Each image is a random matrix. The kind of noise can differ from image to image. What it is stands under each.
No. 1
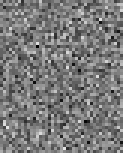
independent entries
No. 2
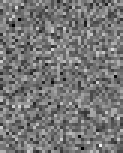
independent entries
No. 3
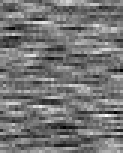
streaked along the rows
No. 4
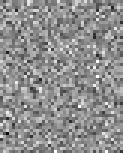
low rank plus noise
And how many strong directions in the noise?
five to eight
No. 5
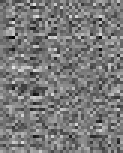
low rank plus noise
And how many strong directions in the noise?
three or four
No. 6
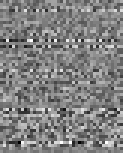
rows of uneven size
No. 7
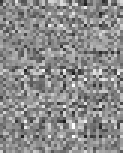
low rank plus noise
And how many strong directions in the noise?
two
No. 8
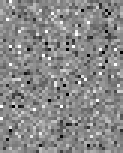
heavy tails
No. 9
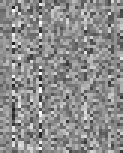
columns of uneven size
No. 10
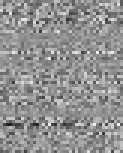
rows of uneven size
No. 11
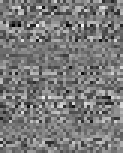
rows of uneven size
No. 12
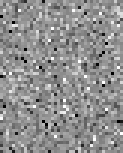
heavy tails
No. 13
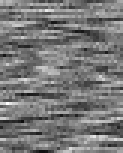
streaked along the rows
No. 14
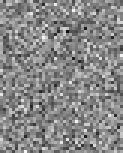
independent entries
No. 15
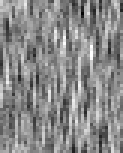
streaked along the columns
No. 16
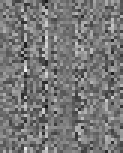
columns of uneven size
